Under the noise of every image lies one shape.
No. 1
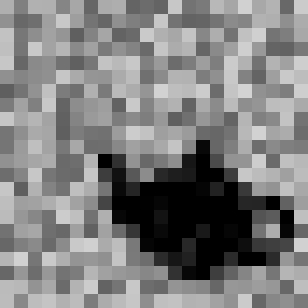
teapot
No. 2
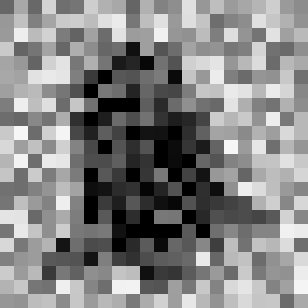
bell
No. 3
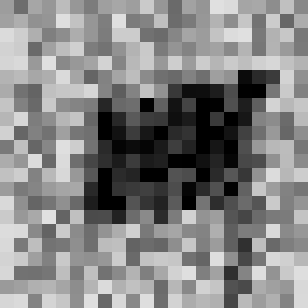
flag
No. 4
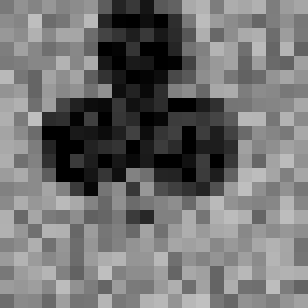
club
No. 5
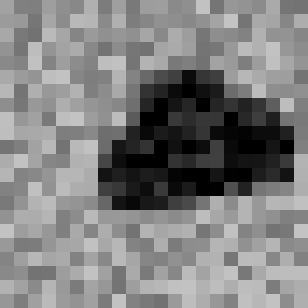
cloud
